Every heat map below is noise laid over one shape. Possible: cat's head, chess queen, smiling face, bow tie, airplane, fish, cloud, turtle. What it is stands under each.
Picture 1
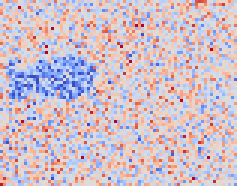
fish
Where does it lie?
middle left
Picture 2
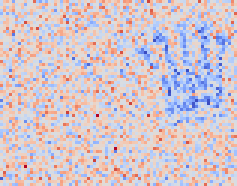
chess queen
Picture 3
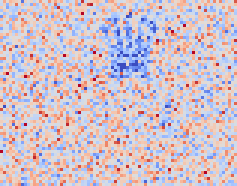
chess queen
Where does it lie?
top middle
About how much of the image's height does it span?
a third
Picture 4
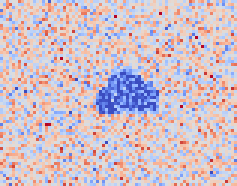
cloud
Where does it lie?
centre
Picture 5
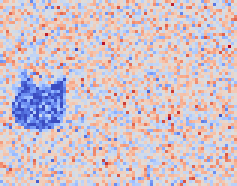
cat's head
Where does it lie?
middle left
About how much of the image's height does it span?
a third
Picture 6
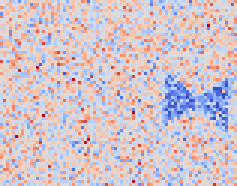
bow tie
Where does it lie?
middle right
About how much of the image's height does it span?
a third
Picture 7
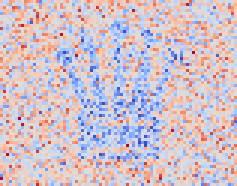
chess queen
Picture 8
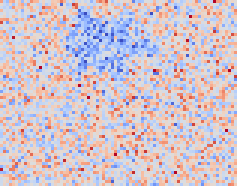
turtle
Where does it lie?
top middle
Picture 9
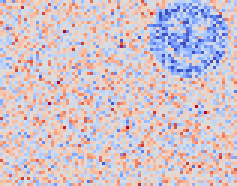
smiling face
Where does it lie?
top right
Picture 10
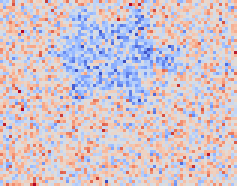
turtle
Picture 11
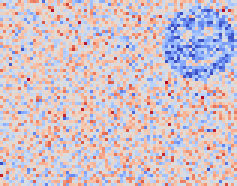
smiling face
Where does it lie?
top right
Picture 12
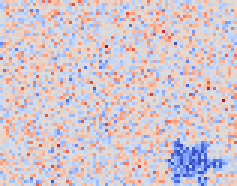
turtle
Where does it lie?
bottom right
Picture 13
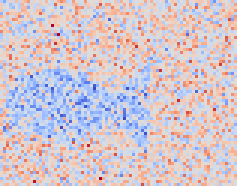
fish
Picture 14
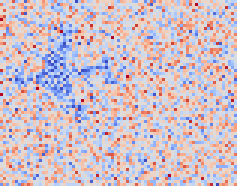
airplane
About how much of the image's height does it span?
half
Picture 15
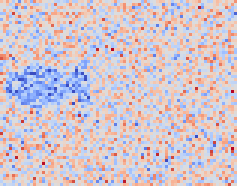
fish
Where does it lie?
middle left
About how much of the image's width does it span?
a third
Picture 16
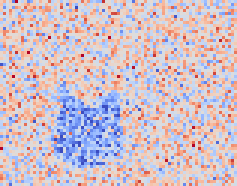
cat's head
